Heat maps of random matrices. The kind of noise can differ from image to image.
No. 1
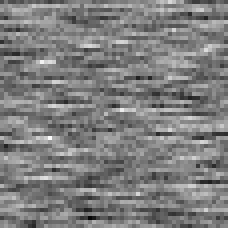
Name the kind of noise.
streaked along the rows
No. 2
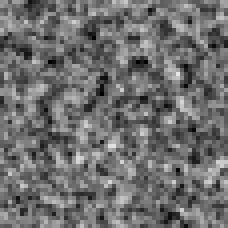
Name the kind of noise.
blotchy
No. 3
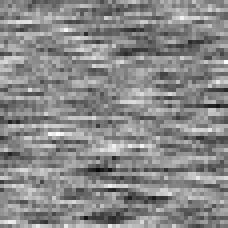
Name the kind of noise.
streaked along the rows
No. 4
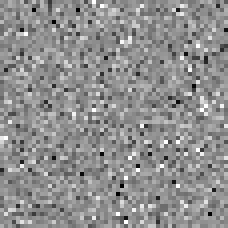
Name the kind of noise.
heavy tails
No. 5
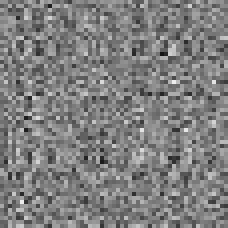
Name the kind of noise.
low rank plus noise
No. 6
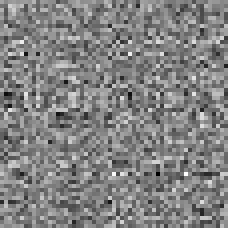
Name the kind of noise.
low rank plus noise
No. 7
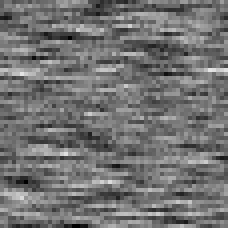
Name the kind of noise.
streaked along the rows
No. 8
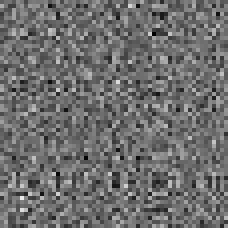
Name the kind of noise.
low rank plus noise
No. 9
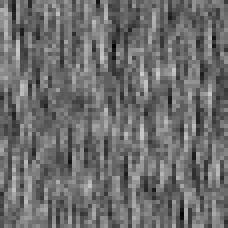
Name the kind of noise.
streaked along the columns
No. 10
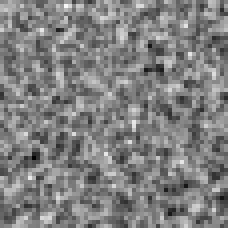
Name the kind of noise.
blotchy
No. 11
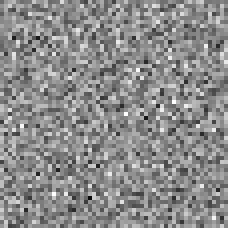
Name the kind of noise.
independent entries
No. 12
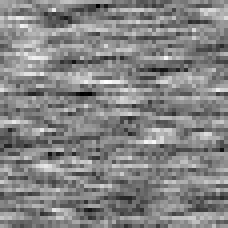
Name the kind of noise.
streaked along the rows
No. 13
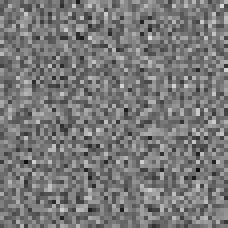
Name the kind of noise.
low rank plus noise
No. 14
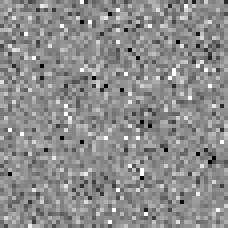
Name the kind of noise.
heavy tails
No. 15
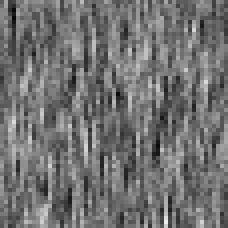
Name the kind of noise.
streaked along the columns
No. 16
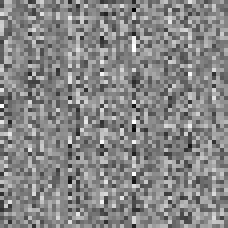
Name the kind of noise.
columns of uneven size
